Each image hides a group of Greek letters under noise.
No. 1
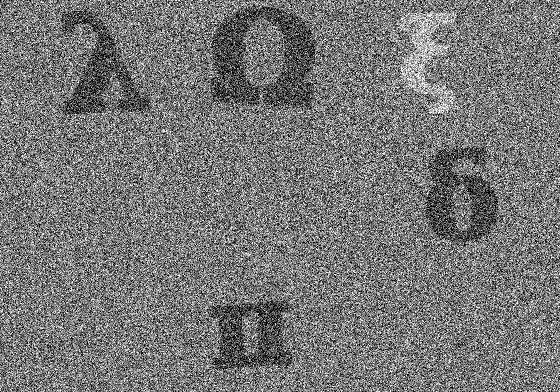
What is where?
top left: dark lambda; top middle: dark omega; top right: light xi; middle right: dark delta; bottom middle: dark pi
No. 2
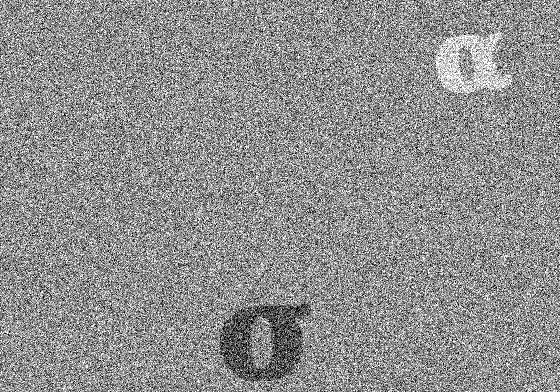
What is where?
top right: light alpha; bottom middle: dark sigma
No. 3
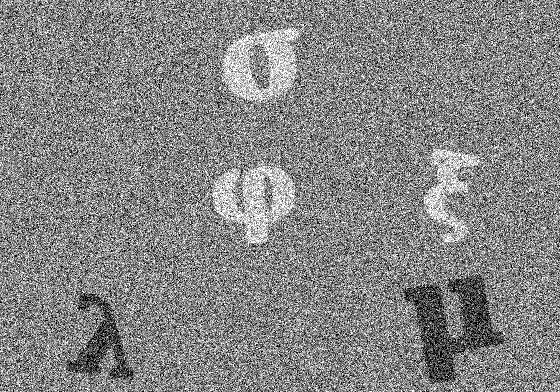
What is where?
top middle: light sigma; centre: light phi; middle right: light xi; bottom left: dark lambda; bottom right: dark mu
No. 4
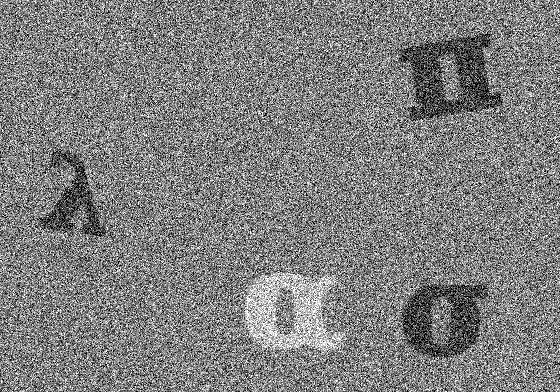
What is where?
top right: dark pi; middle left: dark lambda; bottom middle: light alpha; bottom right: dark sigma
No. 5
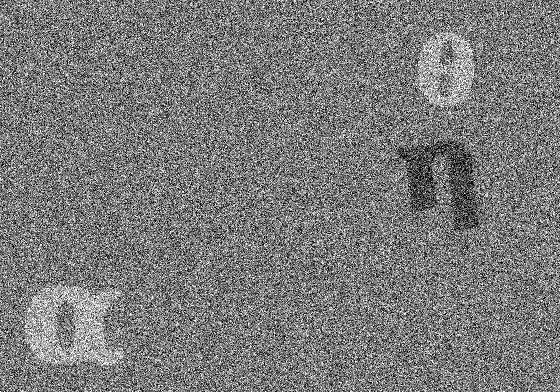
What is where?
top right: light theta; middle right: dark eta; bottom left: light alpha
